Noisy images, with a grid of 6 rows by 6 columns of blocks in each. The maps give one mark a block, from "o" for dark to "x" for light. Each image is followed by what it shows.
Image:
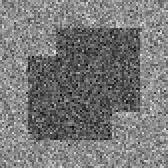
x x x x x x
x x o o o x
x o o o o x
x o o o o x
x o o o x x
x x x x x x
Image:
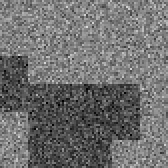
x x x x x x
x x x x x x
o x x x x x
o o o o o x
x o o o o x
x o o o x x
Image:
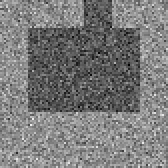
x x x o x x
x o o o o x
x o o o o x
x o o o o x
x x x x x x
x x x x x x
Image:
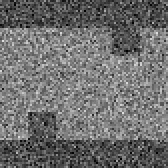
o o o o o o
x x x x o x
x x x x x x
x x x x x x
x o x x x x
o o o o o o
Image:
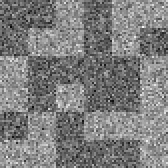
o o x o x x
o x x o x o
x o o o o x
x o x o o x
o x o x x x
x x o o o x
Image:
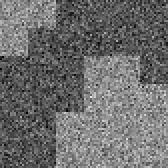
x x o o o o
x o o o o o
o o o x x o
o o o x x x
o o x x x x
o o x x x x
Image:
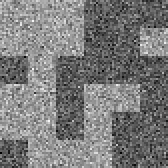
x x x o o o
x x x o o x
o x o o o o
x x o x x o
x x o x o o
o x x x o o
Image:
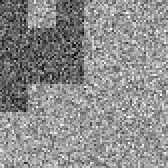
o x o x x x
o o o x x x
o o o x x x
o x x x x x
x x x x x x
x x x x x x
